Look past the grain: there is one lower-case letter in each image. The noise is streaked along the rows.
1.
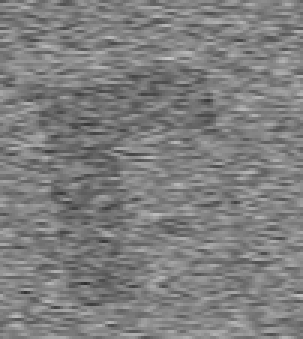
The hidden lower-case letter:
r
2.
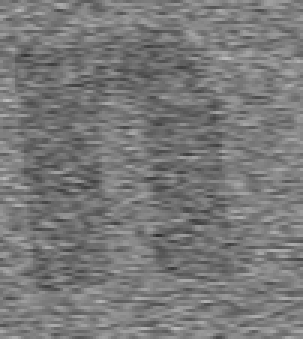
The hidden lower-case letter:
n
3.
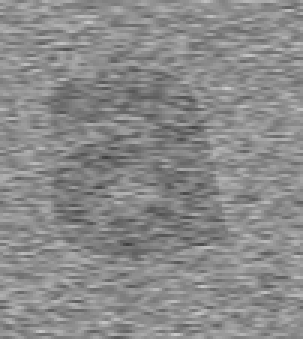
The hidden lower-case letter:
a
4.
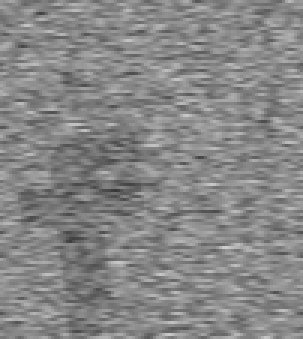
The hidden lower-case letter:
f
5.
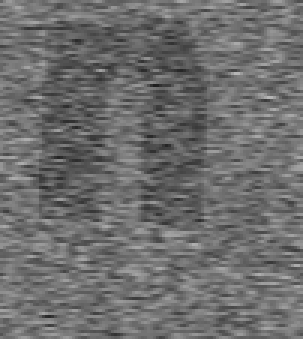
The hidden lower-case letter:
n
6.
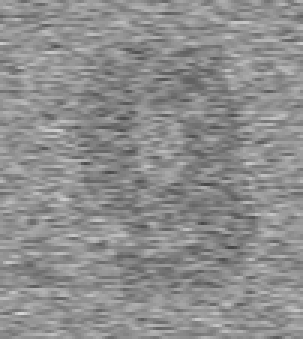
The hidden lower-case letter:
g
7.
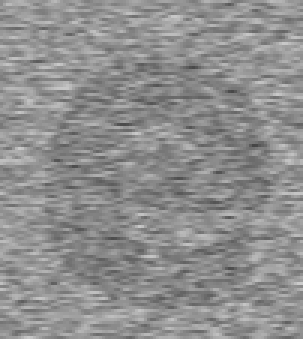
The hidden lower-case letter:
e
